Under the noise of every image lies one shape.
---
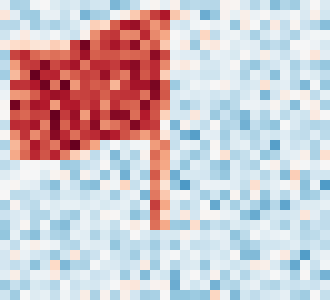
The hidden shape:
flag
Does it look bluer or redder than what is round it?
redder
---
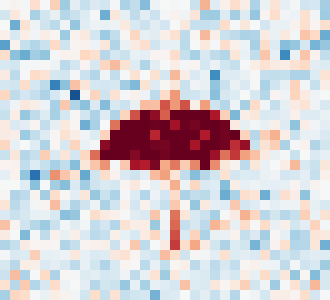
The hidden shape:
umbrella
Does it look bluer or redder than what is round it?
redder
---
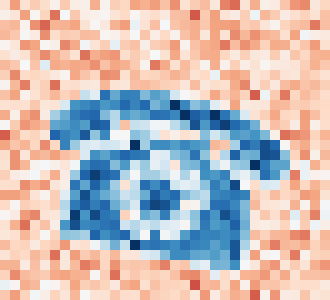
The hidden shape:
telephone
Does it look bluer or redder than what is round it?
bluer
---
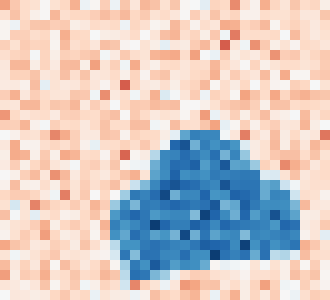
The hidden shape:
cloud
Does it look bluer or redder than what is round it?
bluer
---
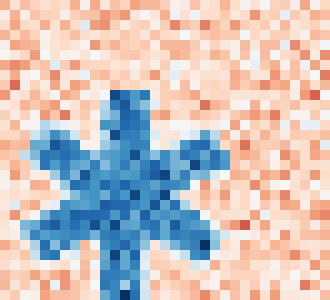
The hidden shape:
asterisk
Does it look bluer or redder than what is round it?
bluer
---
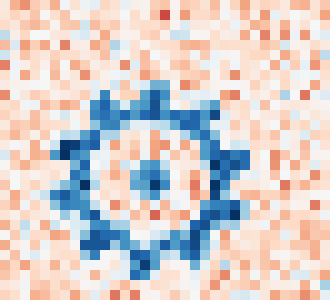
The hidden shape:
gear
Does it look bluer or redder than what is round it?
bluer
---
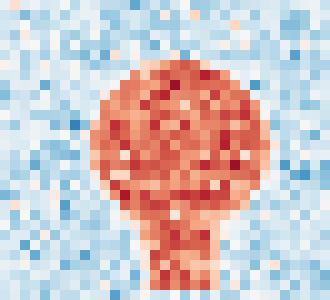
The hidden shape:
light bulb
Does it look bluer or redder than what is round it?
redder
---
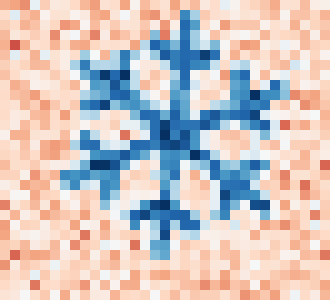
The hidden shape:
snowflake
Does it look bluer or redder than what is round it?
bluer
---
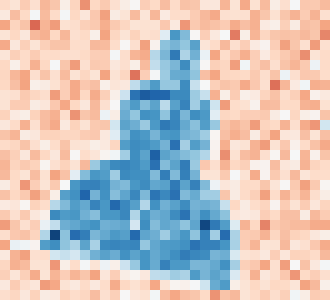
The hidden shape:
chess pawn
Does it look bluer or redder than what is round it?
bluer
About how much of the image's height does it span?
nearly all
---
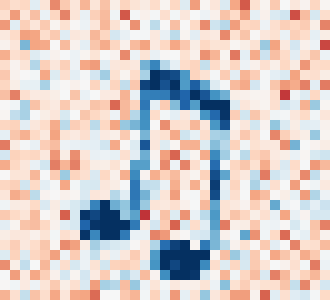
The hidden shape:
pair of musical notes
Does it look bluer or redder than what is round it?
bluer
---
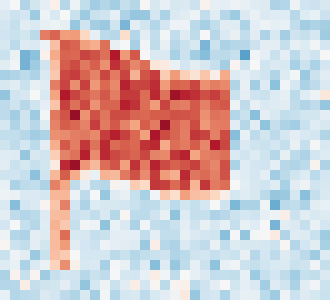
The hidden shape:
flag
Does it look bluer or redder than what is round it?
redder
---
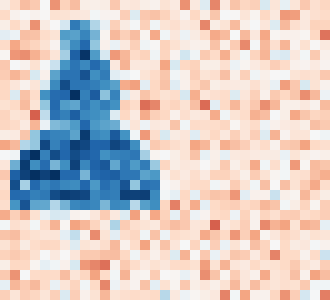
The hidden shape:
chess pawn
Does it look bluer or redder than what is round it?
bluer
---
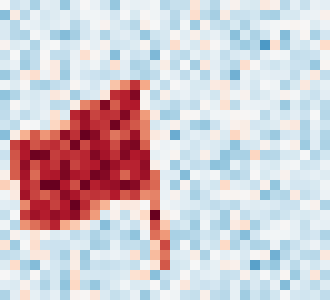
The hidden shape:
flag
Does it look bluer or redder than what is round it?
redder
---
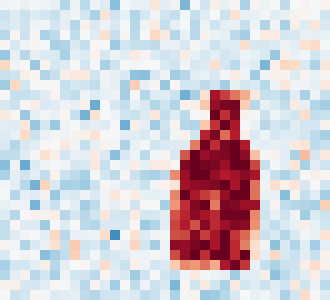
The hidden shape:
bottle
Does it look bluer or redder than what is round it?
redder
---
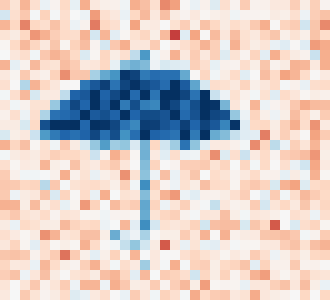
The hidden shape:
umbrella
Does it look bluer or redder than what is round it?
bluer
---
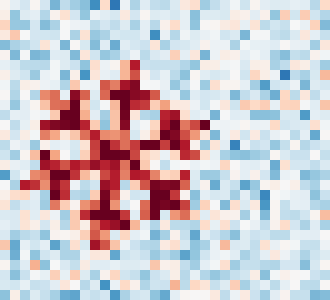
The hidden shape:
snowflake
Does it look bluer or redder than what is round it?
redder
